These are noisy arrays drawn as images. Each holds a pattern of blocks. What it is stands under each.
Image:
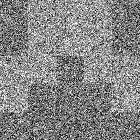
left and right mirror each other
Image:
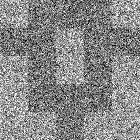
left and right mirror each other
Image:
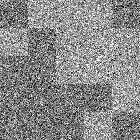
mirrored about the diagonal from the bottom left
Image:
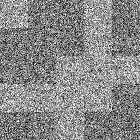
mirrored about the diagonal from the top left
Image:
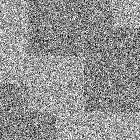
mirrored about the diagonal from the bottom left
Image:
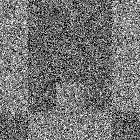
left and right mirror each other
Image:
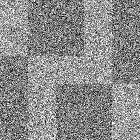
the same after a half turn
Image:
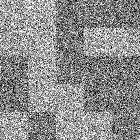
no symmetry
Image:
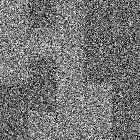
no symmetry
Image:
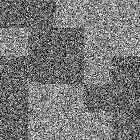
no symmetry
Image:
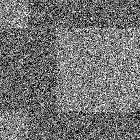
top and bottom mirror each other
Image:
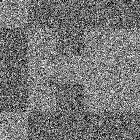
top and bottom mirror each other
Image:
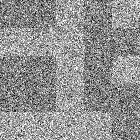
no symmetry
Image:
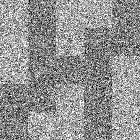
the same after a half turn
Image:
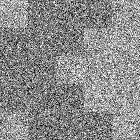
top and bottom mirror each other
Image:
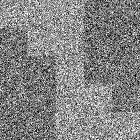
the same after a half turn
